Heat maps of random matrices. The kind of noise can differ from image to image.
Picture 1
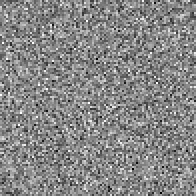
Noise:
independent entries
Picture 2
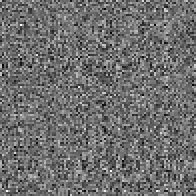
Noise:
low rank plus noise
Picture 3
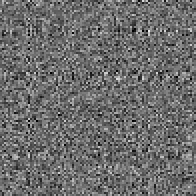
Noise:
low rank plus noise
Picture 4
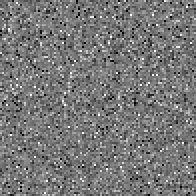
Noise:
heavy tails
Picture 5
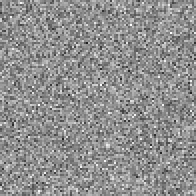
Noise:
independent entries
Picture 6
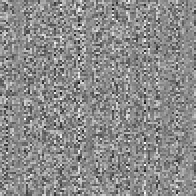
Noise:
columns of uneven size
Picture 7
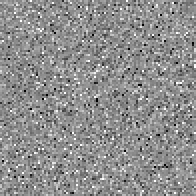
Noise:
heavy tails
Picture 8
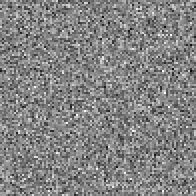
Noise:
independent entries
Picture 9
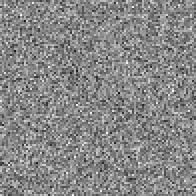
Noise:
independent entries
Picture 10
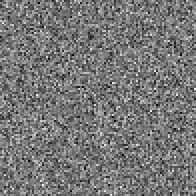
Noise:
independent entries
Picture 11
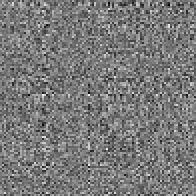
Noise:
low rank plus noise
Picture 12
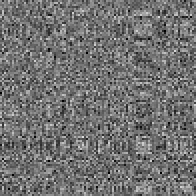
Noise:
low rank plus noise
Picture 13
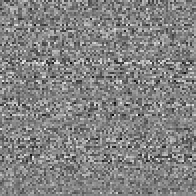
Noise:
rows of uneven size
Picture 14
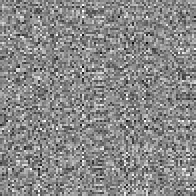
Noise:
low rank plus noise
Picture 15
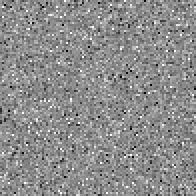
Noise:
heavy tails
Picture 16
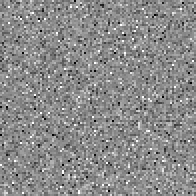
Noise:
heavy tails
